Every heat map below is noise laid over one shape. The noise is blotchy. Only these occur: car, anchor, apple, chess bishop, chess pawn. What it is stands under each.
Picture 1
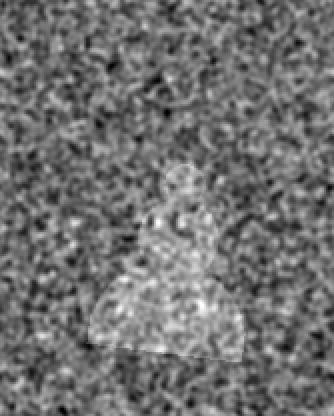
light chess pawn
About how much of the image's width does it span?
half
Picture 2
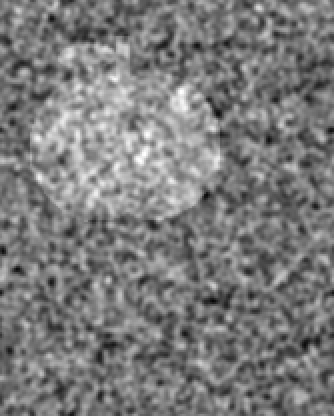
light apple
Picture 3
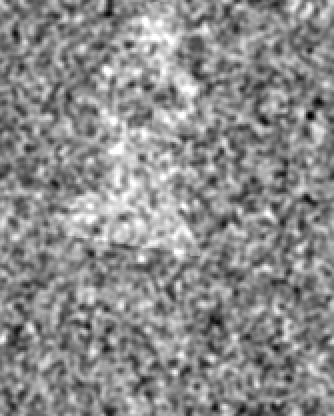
light chess bishop
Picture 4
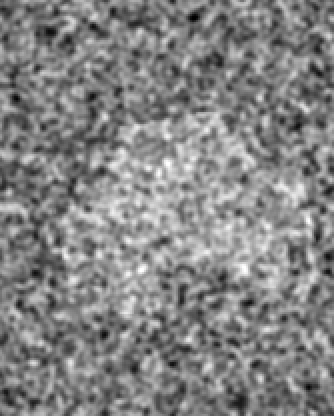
light car
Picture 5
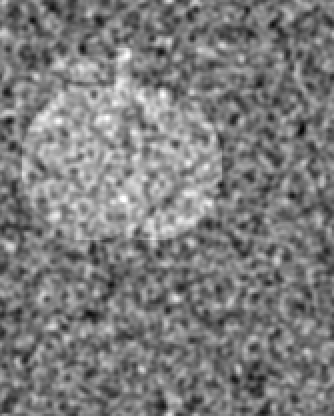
light apple
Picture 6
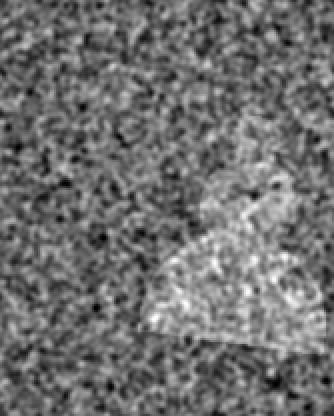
light chess pawn
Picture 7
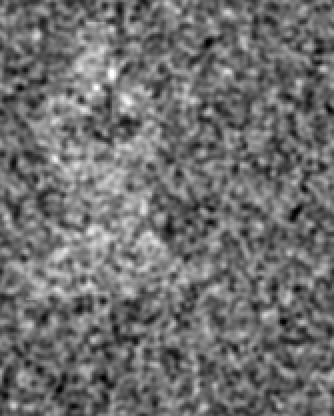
light chess bishop
